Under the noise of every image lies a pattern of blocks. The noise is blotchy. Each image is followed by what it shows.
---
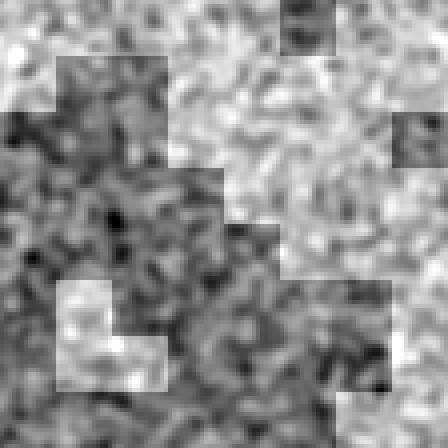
mirrored about the diagonal from the bottom left
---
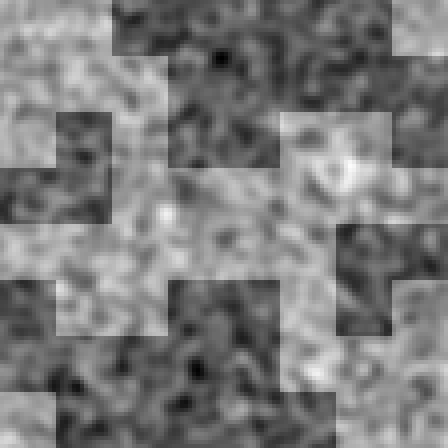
the same after a half turn
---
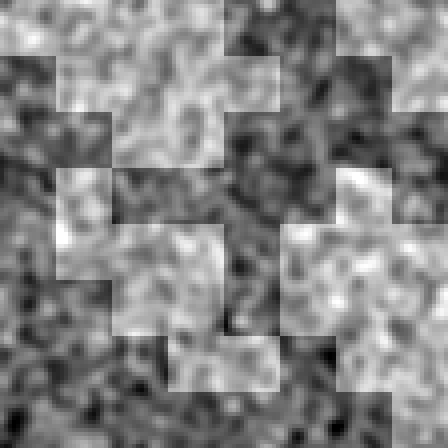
mirrored about the diagonal from the bottom left
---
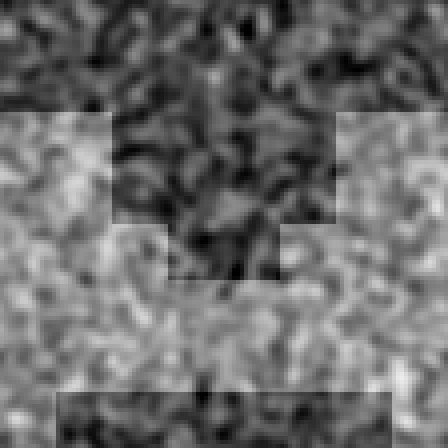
left and right mirror each other
